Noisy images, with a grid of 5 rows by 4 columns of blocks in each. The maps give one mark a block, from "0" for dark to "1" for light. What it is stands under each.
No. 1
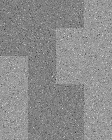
0 0 0 1
0 0 1 1
1 0 1 1
1 0 0 1
1 0 0 1
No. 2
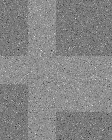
0 1 0 0
0 1 0 0
1 1 1 1
0 1 1 1
0 1 0 0
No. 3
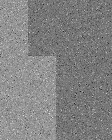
1 0 0 0
1 0 0 0
1 1 0 0
1 1 0 0
1 1 0 0
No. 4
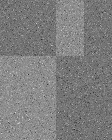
0 0 1 0
0 0 1 0
1 1 0 0
1 1 0 0
1 1 0 0
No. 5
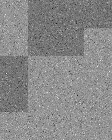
1 0 0 0
1 0 0 1
0 1 1 1
0 1 1 1
1 1 1 1
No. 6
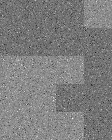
0 0 0 1
0 0 0 0
1 1 1 0
1 1 0 0
1 1 1 0
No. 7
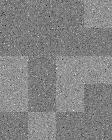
0 0 0 1
0 0 0 0
1 0 1 1
1 0 1 0
0 1 0 0
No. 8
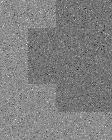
1 1 0 0
1 0 0 0
1 0 0 0
1 1 0 0
1 1 1 1
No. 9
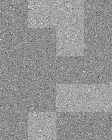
0 1 1 0
0 0 1 0
0 0 0 0
0 0 1 1
0 1 0 0
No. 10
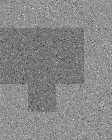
1 1 1 1
0 0 0 1
0 0 0 1
1 0 1 1
1 1 1 1
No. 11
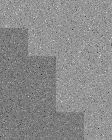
1 1 1 1
0 1 1 1
0 0 1 1
0 0 1 1
0 0 0 1
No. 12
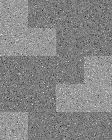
1 0 0 0
1 1 0 0
0 0 0 1
0 0 1 1
1 0 0 0
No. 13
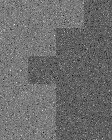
1 1 1 0
1 1 0 0
1 0 0 0
1 1 0 0
1 1 0 0
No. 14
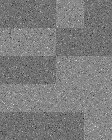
0 0 1 0
1 1 0 0
0 0 1 1
1 1 1 1
0 0 0 1
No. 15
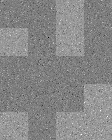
0 0 1 0
1 0 1 0
0 0 0 0
0 0 0 1
1 0 1 1
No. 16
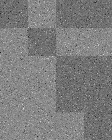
0 1 0 0
1 0 1 1
1 1 0 0
1 1 0 0
1 1 1 0
